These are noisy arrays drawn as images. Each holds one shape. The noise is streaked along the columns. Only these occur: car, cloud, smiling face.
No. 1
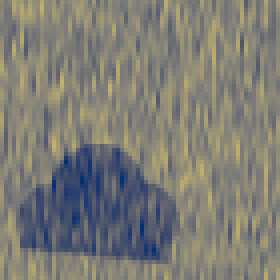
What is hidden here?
dark cloud
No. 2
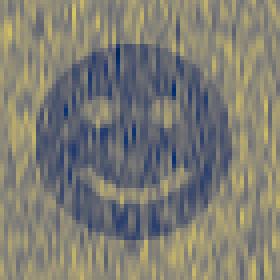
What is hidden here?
dark smiling face
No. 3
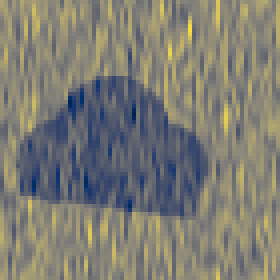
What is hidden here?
dark cloud
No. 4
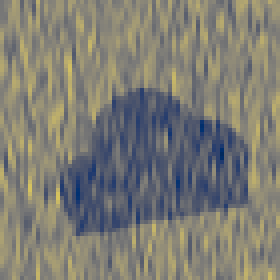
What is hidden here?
dark cloud
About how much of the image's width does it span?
two thirds
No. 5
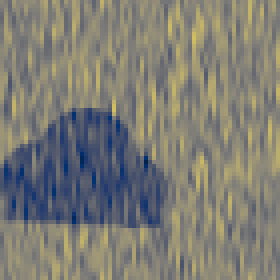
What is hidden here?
dark cloud
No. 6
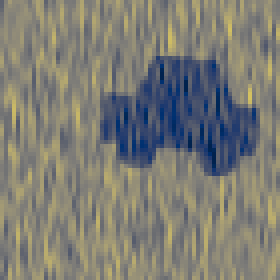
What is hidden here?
dark car
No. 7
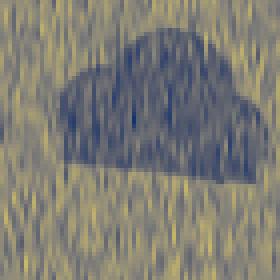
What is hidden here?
dark cloud
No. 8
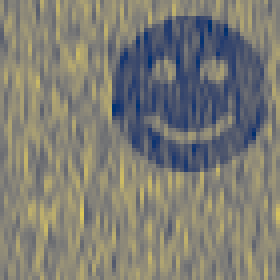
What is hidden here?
dark smiling face
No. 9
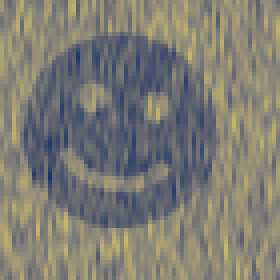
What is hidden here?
dark smiling face
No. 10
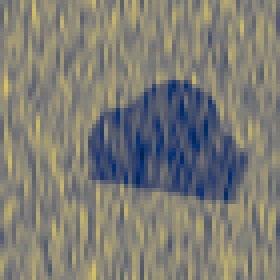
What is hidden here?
dark cloud
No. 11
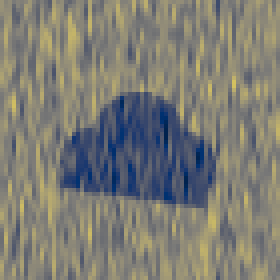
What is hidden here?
dark cloud
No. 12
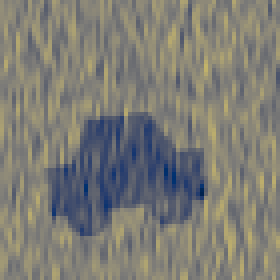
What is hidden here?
dark car
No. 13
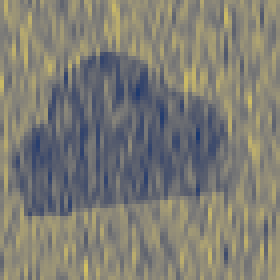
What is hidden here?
dark cloud
